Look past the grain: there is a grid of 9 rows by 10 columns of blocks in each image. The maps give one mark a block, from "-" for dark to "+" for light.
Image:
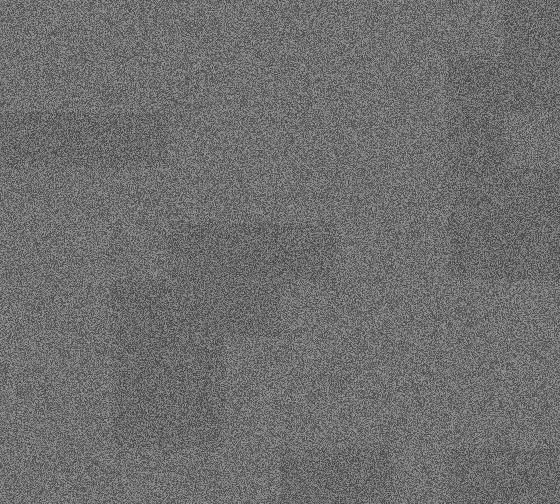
+ + + + + + + + + -
+ + + + + + + + - -
- - - + + + + + - +
+ + + + + + + + - -
+ + + - - - + + - -
+ + - - - + + + + +
+ + - - + + + + + +
+ + - - + + + + + +
+ + + + + - - + - -
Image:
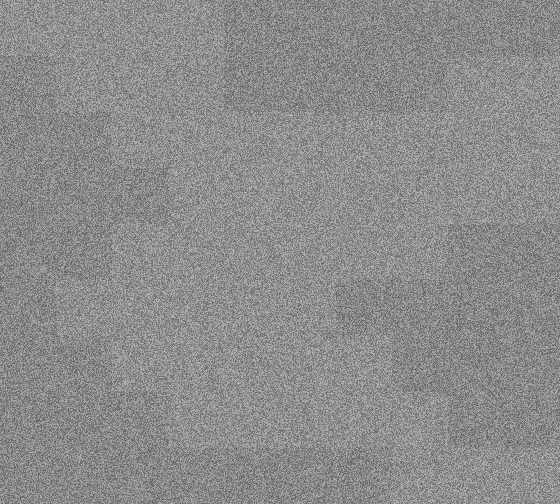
+ + + + - - - - - -
- + + + - - - - + +
- - + + + + + + + +
- - - + + + + + + +
- - + + + + + + - -
- + + + + + - - - -
- - + + + + + - - -
- - - + + + + + - -
- - - - - - - + + +
